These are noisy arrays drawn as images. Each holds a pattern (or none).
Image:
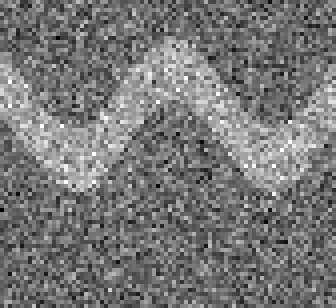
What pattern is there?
a wavy band
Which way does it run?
left to right
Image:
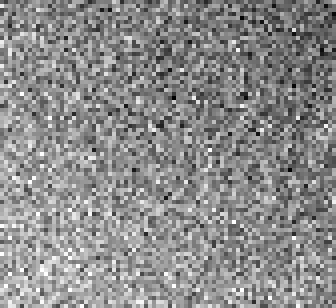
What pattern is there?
a smooth slope
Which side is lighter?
bottom left
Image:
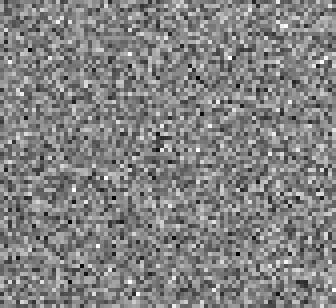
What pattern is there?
only noise
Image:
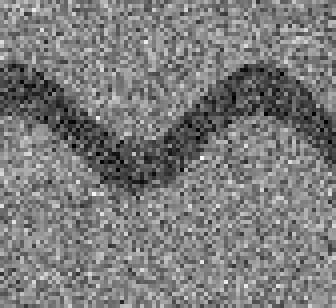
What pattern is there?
a wavy band
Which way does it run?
left to right
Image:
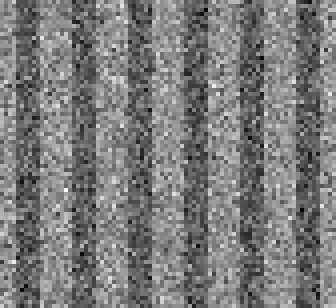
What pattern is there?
vertical stripes
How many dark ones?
6
